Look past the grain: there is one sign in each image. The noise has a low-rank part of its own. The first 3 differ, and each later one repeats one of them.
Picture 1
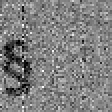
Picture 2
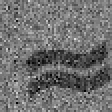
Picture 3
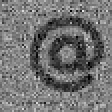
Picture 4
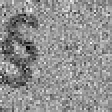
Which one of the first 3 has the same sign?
1
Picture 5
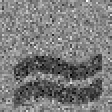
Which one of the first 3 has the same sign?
2
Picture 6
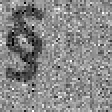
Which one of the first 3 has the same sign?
1
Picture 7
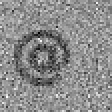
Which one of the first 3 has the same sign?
3
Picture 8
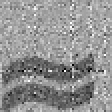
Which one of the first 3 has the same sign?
2
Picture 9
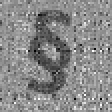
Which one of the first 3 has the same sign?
1
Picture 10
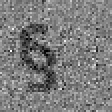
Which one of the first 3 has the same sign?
1
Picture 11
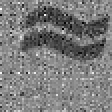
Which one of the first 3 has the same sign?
2
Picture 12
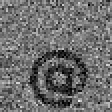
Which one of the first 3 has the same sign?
3
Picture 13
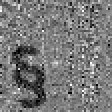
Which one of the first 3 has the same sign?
1
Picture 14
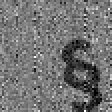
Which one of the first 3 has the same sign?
1
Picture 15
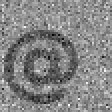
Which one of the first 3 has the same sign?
3
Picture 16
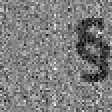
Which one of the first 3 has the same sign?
1
